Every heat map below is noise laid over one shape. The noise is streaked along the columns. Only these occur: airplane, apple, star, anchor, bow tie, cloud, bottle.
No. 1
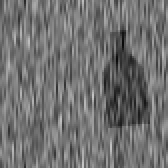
dark bottle
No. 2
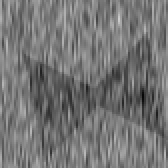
dark bow tie
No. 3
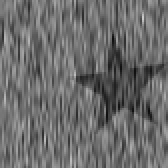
dark star
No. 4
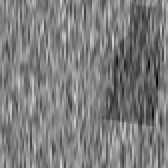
dark bottle
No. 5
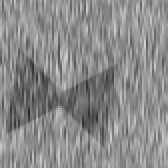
dark bow tie
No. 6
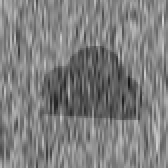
dark cloud
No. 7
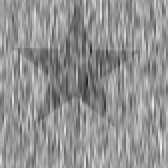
dark star
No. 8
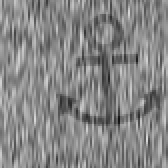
dark anchor
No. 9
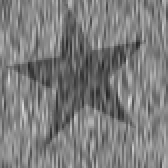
dark star
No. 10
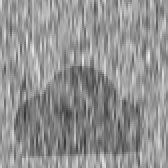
dark cloud
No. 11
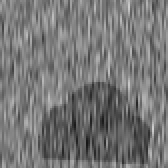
dark cloud
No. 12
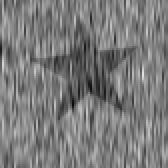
dark star
